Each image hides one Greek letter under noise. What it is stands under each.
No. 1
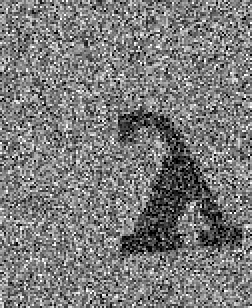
lambda
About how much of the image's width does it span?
half
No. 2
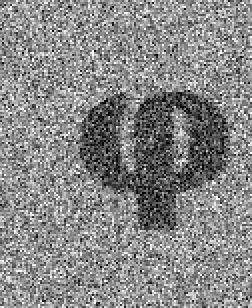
phi
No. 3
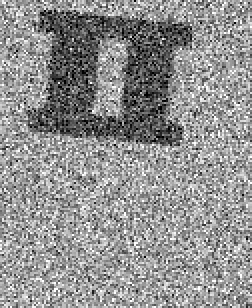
pi
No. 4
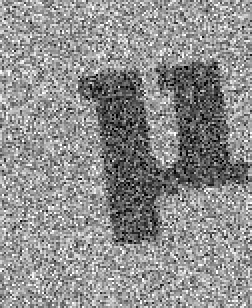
mu
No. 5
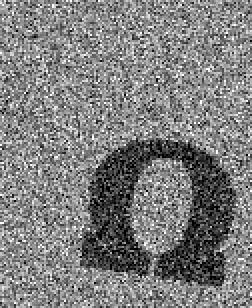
omega
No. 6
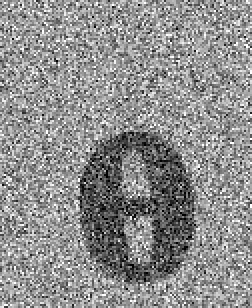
theta
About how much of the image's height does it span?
half
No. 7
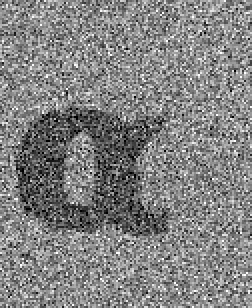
alpha
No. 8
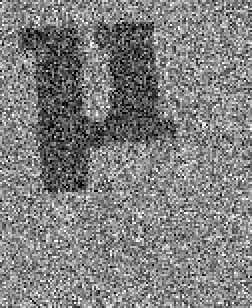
mu
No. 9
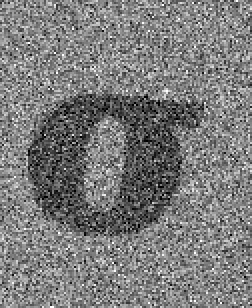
sigma
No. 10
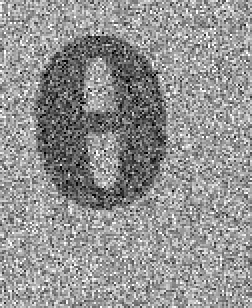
theta
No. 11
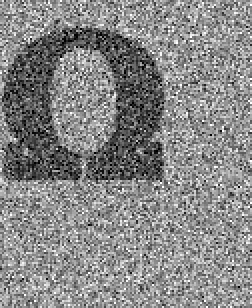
omega
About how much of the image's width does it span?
two thirds
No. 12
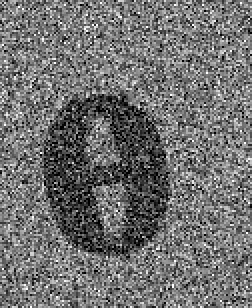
theta
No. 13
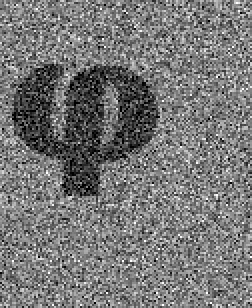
phi
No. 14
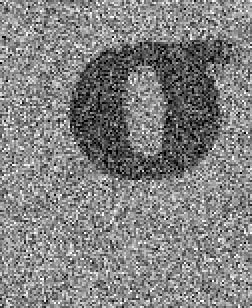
sigma
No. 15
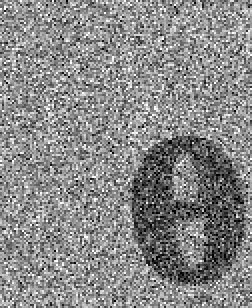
theta
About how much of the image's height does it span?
half
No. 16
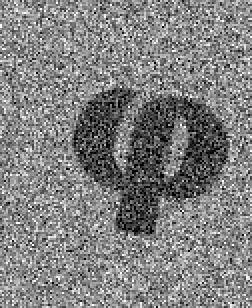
phi
